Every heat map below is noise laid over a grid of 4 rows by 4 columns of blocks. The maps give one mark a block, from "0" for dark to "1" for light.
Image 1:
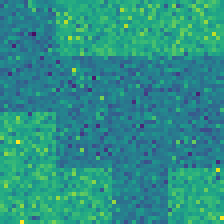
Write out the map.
0 1 1 1
0 0 0 0
1 0 0 0
1 1 0 1
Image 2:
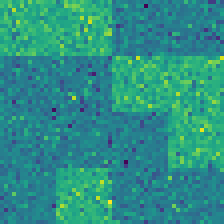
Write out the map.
1 1 0 0
0 0 1 1
0 0 0 1
0 1 0 0
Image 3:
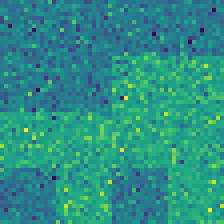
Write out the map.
0 0 0 0
0 0 1 1
1 1 1 1
0 1 0 1
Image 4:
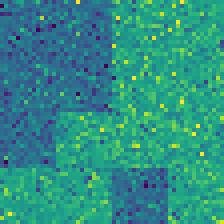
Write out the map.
0 0 1 1
0 0 1 1
0 1 1 1
1 1 0 1
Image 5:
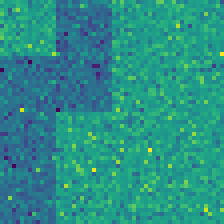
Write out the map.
1 0 1 1
0 0 1 1
0 1 1 1
0 1 1 1
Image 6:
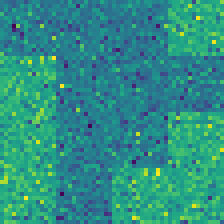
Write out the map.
0 0 0 1
1 0 0 0
1 0 0 1
1 0 1 1
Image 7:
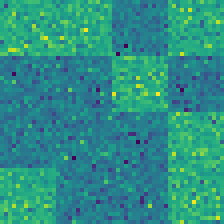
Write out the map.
1 1 0 1
0 0 1 0
0 0 0 1
1 0 0 1
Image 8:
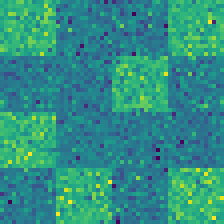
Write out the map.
1 0 0 1
0 0 1 0
1 0 0 0
0 1 0 1
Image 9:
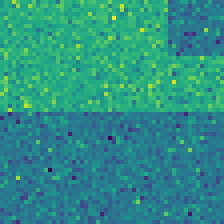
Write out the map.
1 1 1 0
1 1 1 1
0 0 0 0
0 0 0 0
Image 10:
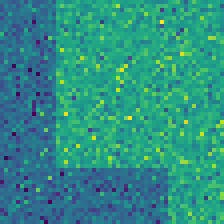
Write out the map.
0 1 1 1
0 1 1 1
0 1 1 1
0 0 0 1
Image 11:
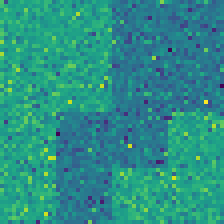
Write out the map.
1 1 0 0
1 1 0 0
1 0 0 1
1 0 1 1
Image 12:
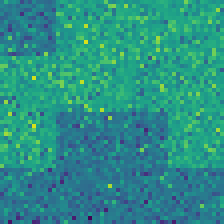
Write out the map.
0 1 1 1
1 1 1 1
1 0 0 1
0 0 0 0
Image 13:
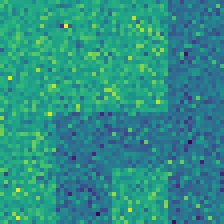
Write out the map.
1 1 1 0
1 1 1 0
1 0 0 0
1 0 1 0
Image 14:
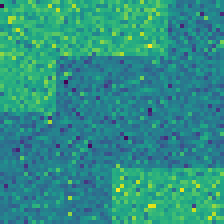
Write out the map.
1 1 1 0
1 0 0 0
0 0 0 0
0 0 1 1
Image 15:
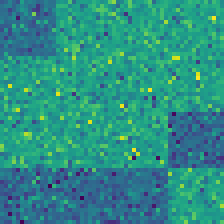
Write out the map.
0 1 1 1
1 1 1 1
1 1 1 0
0 0 0 1
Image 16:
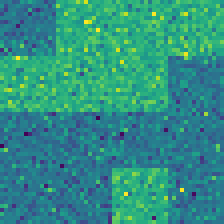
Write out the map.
0 1 1 1
1 1 1 0
0 0 0 0
0 0 1 0
